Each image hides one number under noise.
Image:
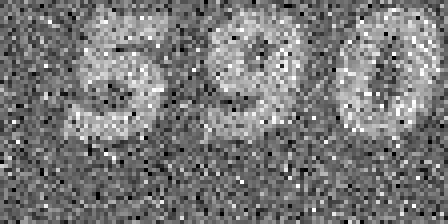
590
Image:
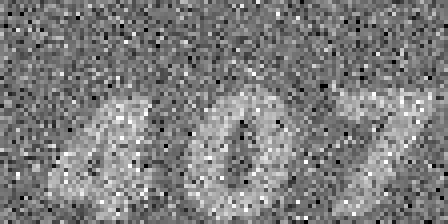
407
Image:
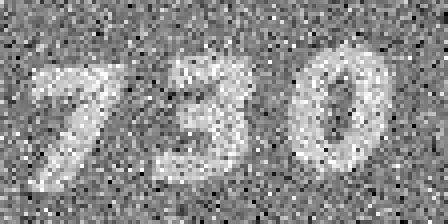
730
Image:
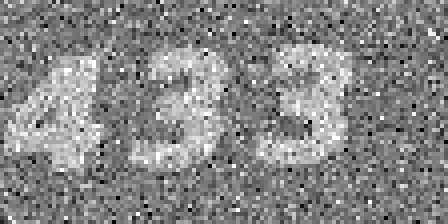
433
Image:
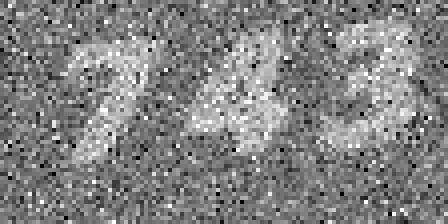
743
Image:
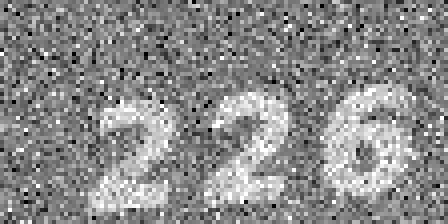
226
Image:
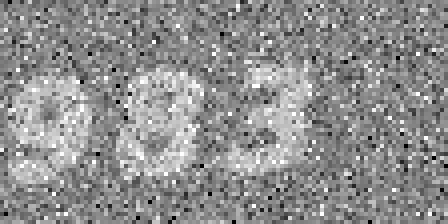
983
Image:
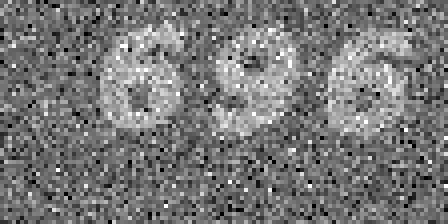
696
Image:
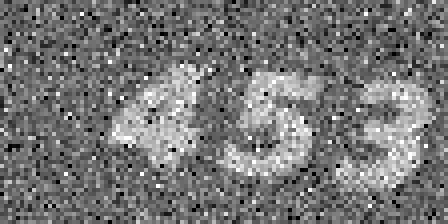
453
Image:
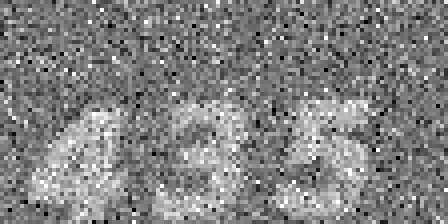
435
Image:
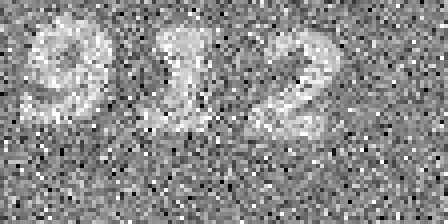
912
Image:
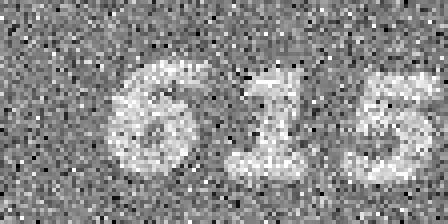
615
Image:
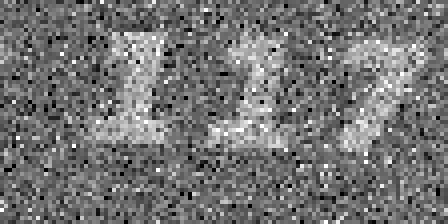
117
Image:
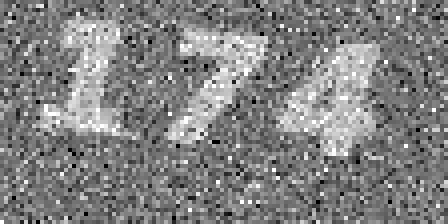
174
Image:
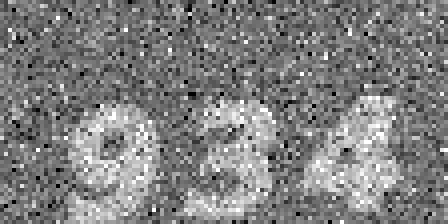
934
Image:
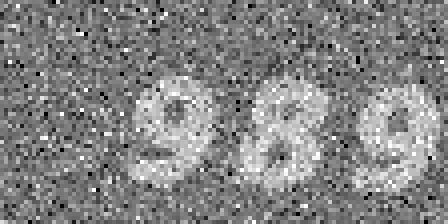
989
